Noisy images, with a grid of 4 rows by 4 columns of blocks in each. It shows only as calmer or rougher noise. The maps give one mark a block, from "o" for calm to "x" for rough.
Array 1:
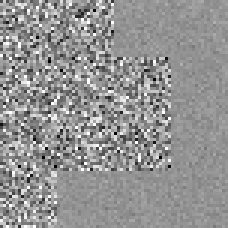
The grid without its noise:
x x o o
x x x o
x x x o
x o o o
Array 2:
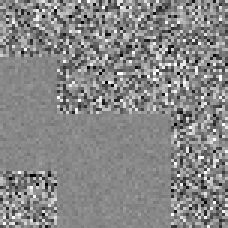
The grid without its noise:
x x x x
o x x x
o o o x
x o o x
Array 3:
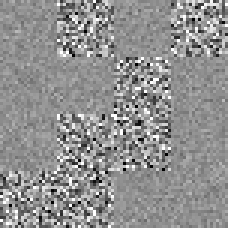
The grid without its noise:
o x o x
o o x o
o x x o
x x o o
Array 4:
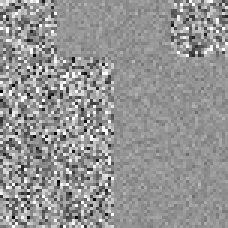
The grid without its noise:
x o o x
x x o o
x x o o
x x o o
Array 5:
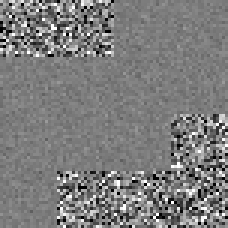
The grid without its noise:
x x o o
o o o o
o o o x
o x x x
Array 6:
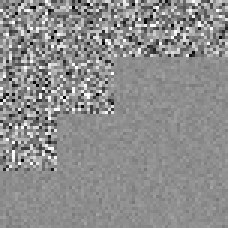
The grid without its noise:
x x x x
x x o o
x o o o
o o o o
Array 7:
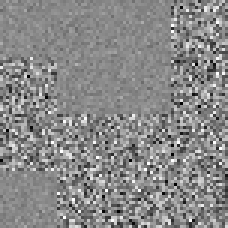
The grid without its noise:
o o o x
x o o x
x x x x
o x x x
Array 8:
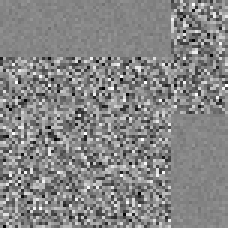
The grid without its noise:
o o o x
x x x x
x x x o
x x x o
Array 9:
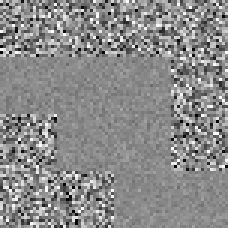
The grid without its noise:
x x x x
o o o x
x o o x
x x o o
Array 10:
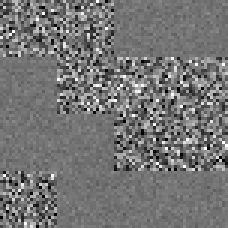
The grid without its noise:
x x o o
o x x x
o o x x
x o o o
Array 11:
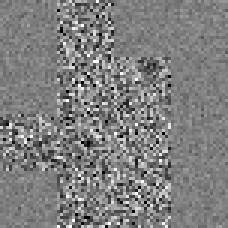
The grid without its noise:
o x o o
o x x o
x x x o
o x x o
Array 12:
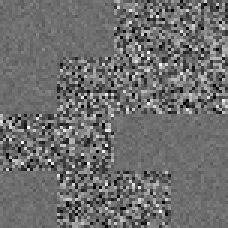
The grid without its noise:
o o x x
o x x x
x x o o
o x x o
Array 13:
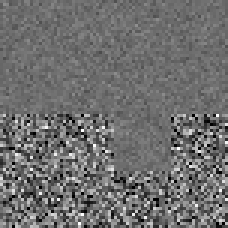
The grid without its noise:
o o o o
o o o o
x x o x
x x x x
